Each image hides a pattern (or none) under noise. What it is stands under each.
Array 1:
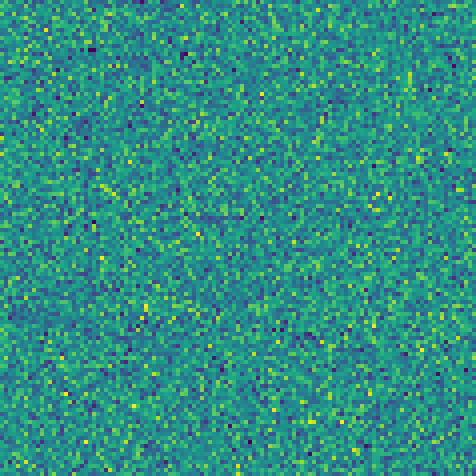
only noise
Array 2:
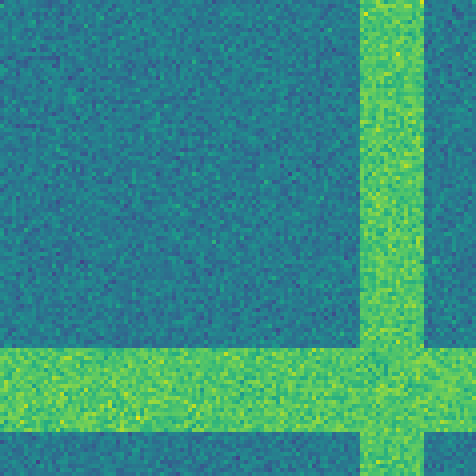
bands of rows crossing bands of columns
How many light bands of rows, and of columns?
1 and 1
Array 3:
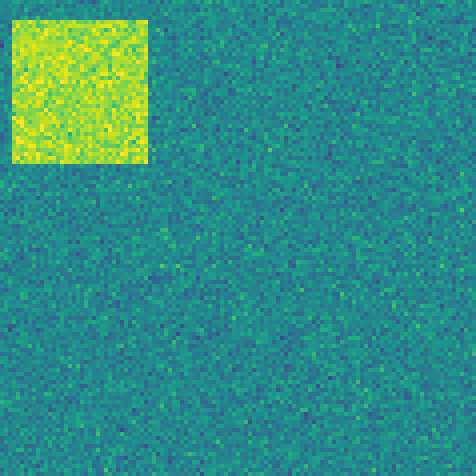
one block
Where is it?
top left
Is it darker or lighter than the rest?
lighter
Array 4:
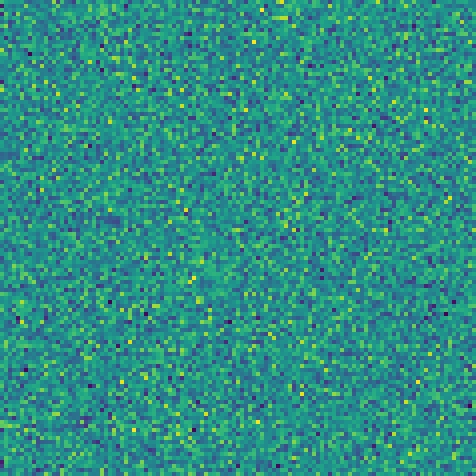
only noise
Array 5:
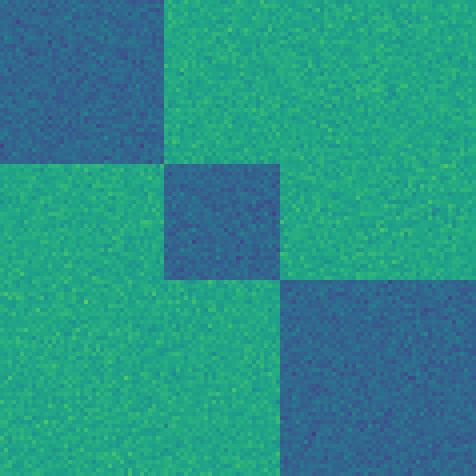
blocks along the diagonal
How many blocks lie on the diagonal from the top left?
3
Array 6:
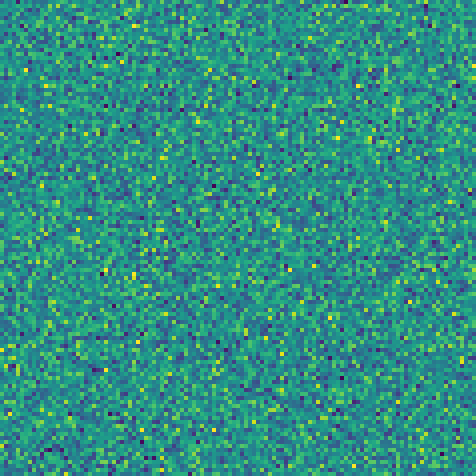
only noise
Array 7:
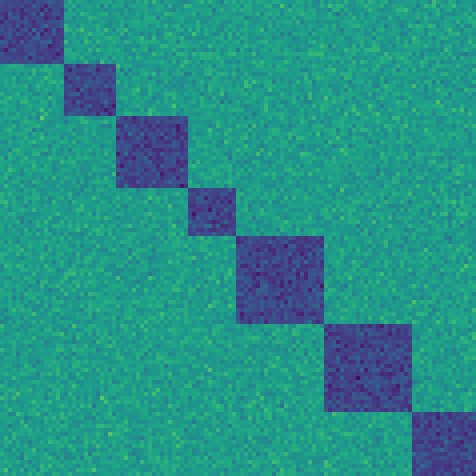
blocks along the diagonal
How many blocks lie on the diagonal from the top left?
7
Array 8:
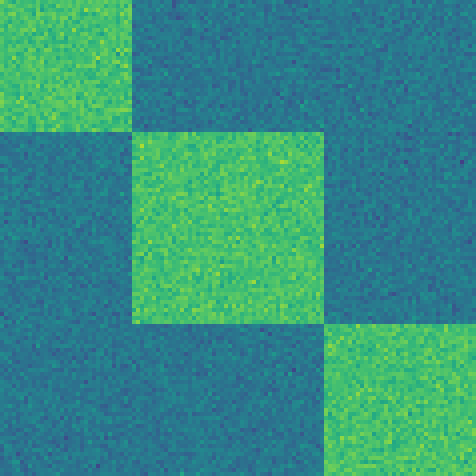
blocks along the diagonal
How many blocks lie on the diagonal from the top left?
3
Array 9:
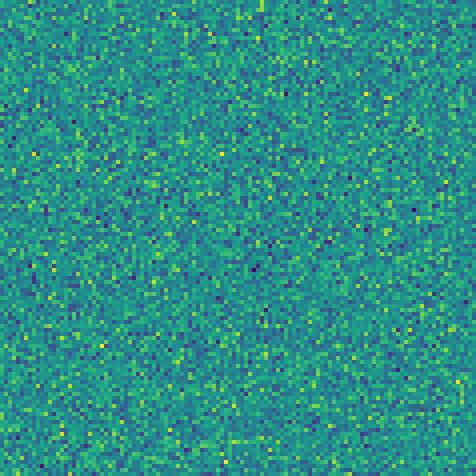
only noise
